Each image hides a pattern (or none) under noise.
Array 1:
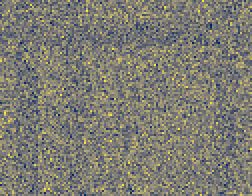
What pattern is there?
bands of rows crossing bands of columns
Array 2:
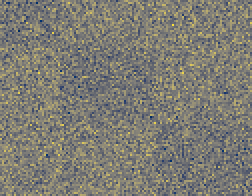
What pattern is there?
blocks along the diagonal
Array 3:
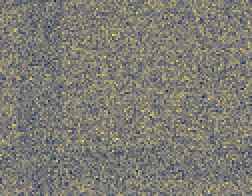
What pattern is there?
bands of rows crossing bands of columns
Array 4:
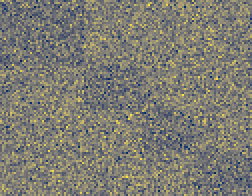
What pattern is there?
blocks along the diagonal
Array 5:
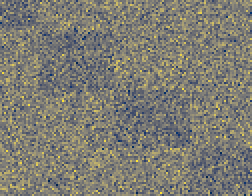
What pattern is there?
blocks along the diagonal
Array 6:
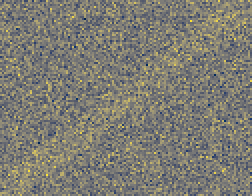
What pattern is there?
a diagonal band
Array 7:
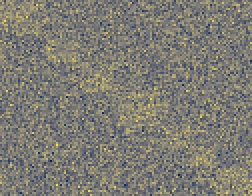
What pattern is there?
blocks along the diagonal
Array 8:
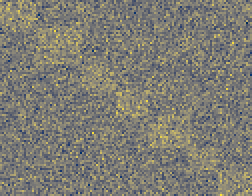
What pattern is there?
blocks along the diagonal
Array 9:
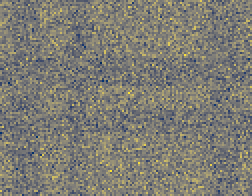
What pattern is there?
bands of rows crossing bands of columns
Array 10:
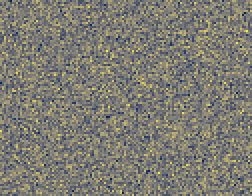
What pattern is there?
only noise
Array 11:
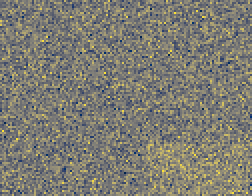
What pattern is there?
one block
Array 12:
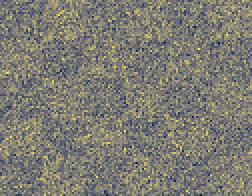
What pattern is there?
a checkerboard
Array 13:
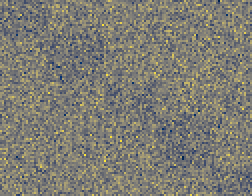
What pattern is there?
blocks along the diagonal
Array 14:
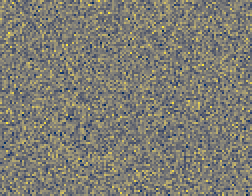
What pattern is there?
only noise
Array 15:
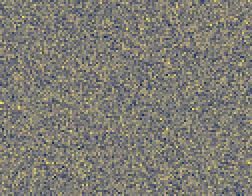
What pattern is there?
only noise
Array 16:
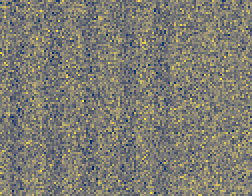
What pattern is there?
bands of columns
